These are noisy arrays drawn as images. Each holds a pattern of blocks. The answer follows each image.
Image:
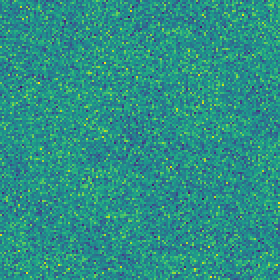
mirrored about the diagonal from the top left
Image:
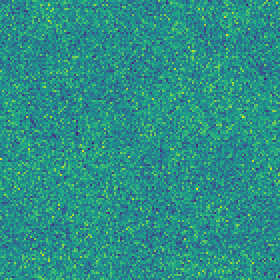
the same after a half turn
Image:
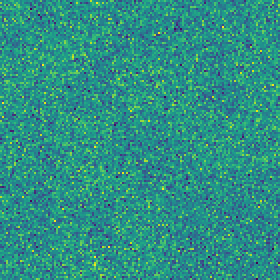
mirrored about the diagonal from the top left
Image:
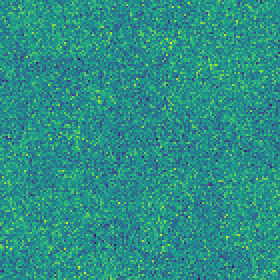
mirrored about the diagonal from the bottom left
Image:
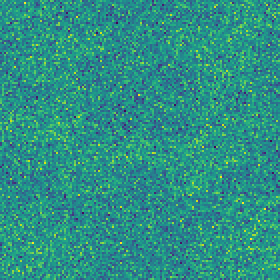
left and right mirror each other
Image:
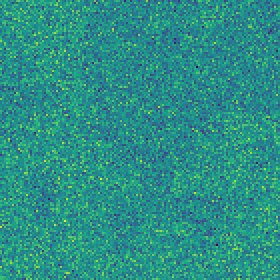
no symmetry
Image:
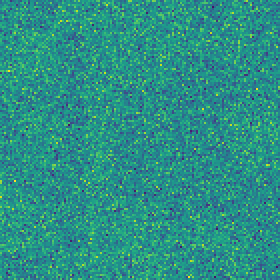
top and bottom mirror each other
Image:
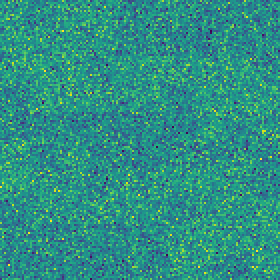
the same after a half turn
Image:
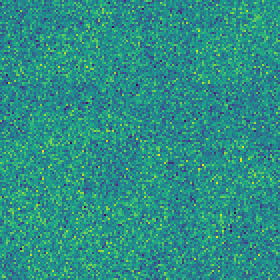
mirrored about the diagonal from the bottom left
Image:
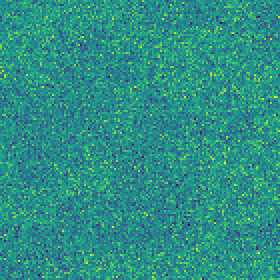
no symmetry
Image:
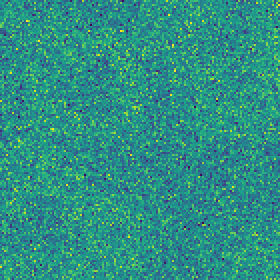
mirrored about the diagonal from the top left
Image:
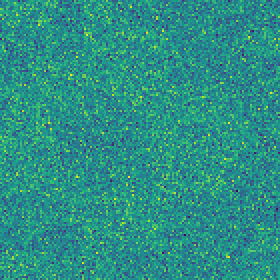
top and bottom mirror each other
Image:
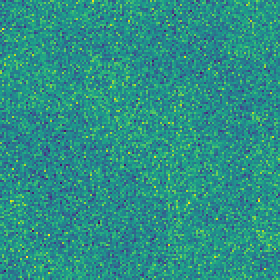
mirrored about the diagonal from the bottom left
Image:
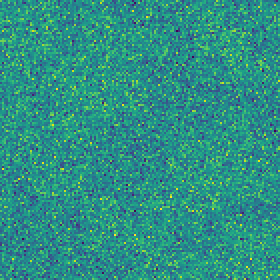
mirrored about the diagonal from the bottom left
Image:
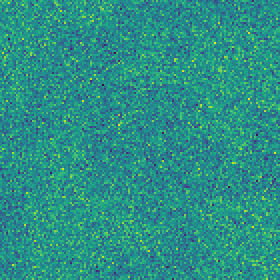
mirrored about the diagonal from the top left
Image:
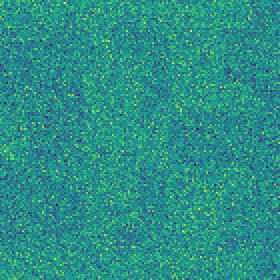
top and bottom mirror each other
